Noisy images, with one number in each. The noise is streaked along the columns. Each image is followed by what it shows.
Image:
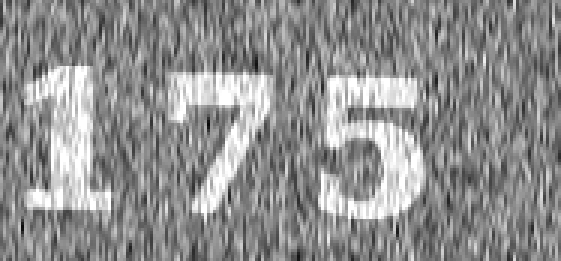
175
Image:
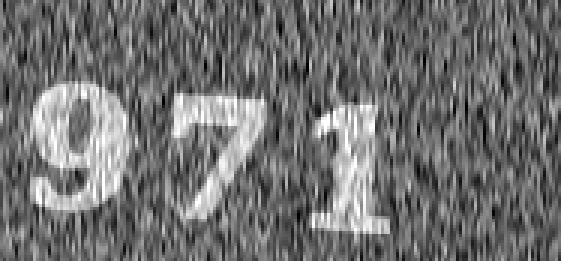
971
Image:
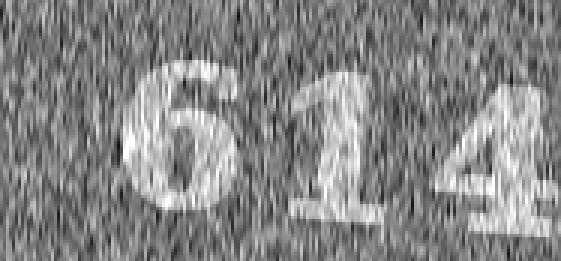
614
